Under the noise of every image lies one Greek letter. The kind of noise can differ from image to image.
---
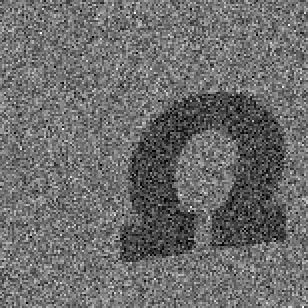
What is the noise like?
independent entries
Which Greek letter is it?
omega
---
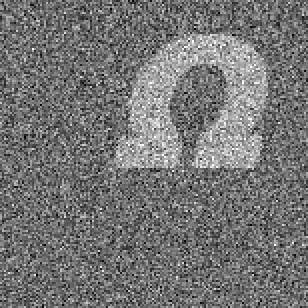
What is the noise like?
low rank plus noise
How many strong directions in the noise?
two
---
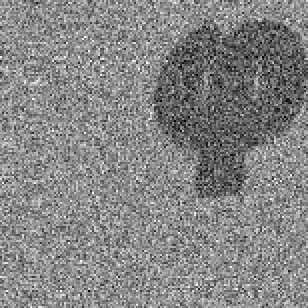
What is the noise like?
low rank plus noise
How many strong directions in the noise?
one
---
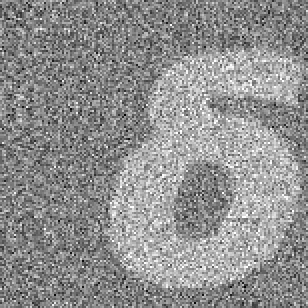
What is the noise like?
low rank plus noise
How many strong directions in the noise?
two
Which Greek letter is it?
delta
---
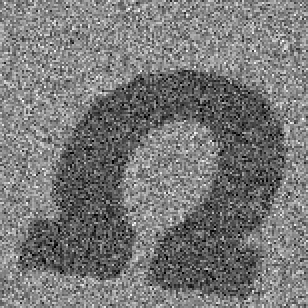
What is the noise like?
independent entries
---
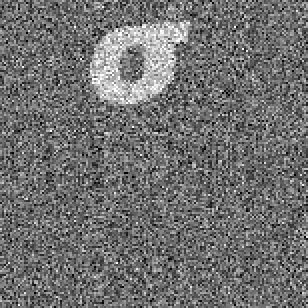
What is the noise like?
low rank plus noise
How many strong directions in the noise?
one
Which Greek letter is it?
sigma
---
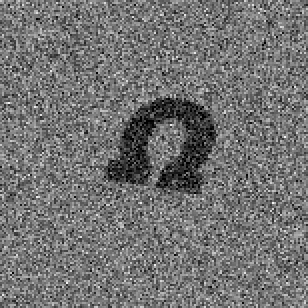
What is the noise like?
independent entries
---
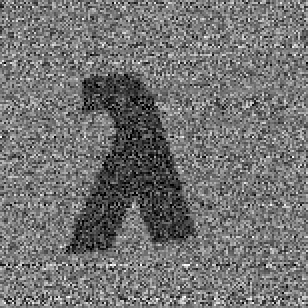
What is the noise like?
rows of uneven size
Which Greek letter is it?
lambda
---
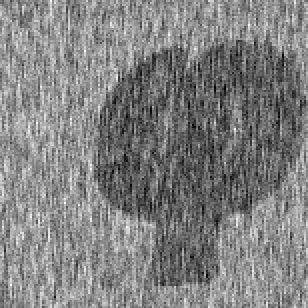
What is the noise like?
streaked along the columns
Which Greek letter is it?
phi
